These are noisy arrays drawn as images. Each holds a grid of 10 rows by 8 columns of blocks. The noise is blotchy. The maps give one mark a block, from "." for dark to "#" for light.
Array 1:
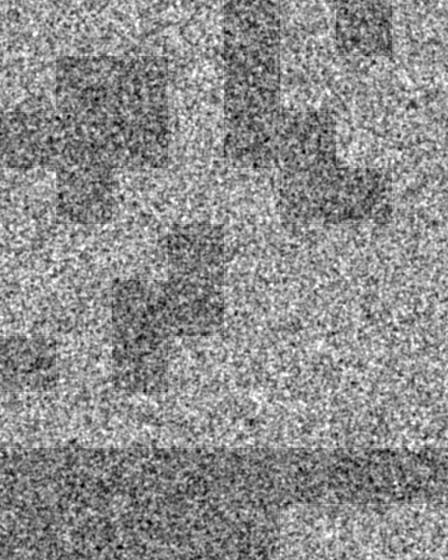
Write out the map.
# # # # . # . #
# . . # . # # #
. . . # . . # #
# . # # # . . #
# # # . # # # #
# # . . # # # #
. # . # # # # #
# # # # # # # #
. . . . . . . .
. . . . . # # #
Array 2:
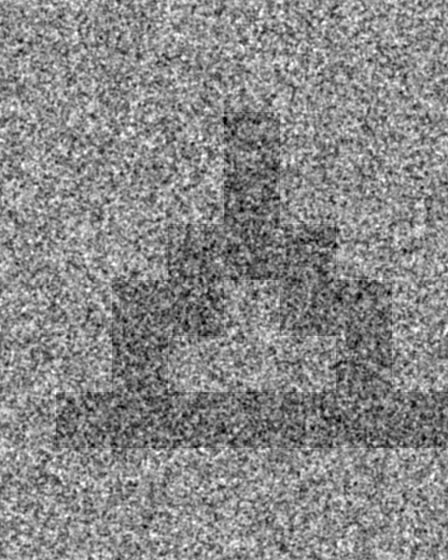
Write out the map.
# # # # # # # #
# # # # # # # #
# # # # . # # #
# # # # . # # #
# # # . . . # #
# # . . # . . #
# # . # # # . #
# . . . . . . .
# # # # # # # #
# # # # # # # #
